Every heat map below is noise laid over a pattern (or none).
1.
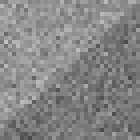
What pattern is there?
a sharp edge
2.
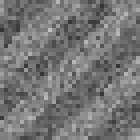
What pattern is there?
diagonal stripes
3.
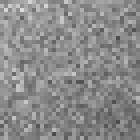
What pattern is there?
a smooth slope
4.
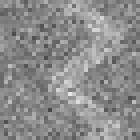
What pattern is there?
a wavy band
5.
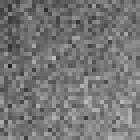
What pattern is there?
a smooth slope
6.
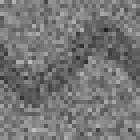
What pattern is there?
a wavy band
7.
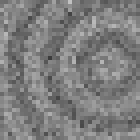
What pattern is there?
rings round one point
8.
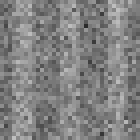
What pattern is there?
vertical stripes
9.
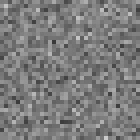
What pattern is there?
only noise
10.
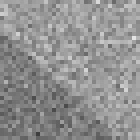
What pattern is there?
a sharp edge
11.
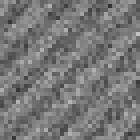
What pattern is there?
diagonal stripes
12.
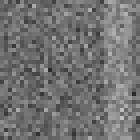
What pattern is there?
one vertical stripe
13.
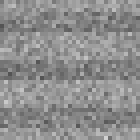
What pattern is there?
horizontal stripes
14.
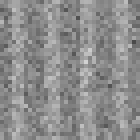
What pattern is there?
vertical stripes
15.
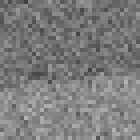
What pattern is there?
a sharp edge
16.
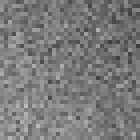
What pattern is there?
a smooth slope
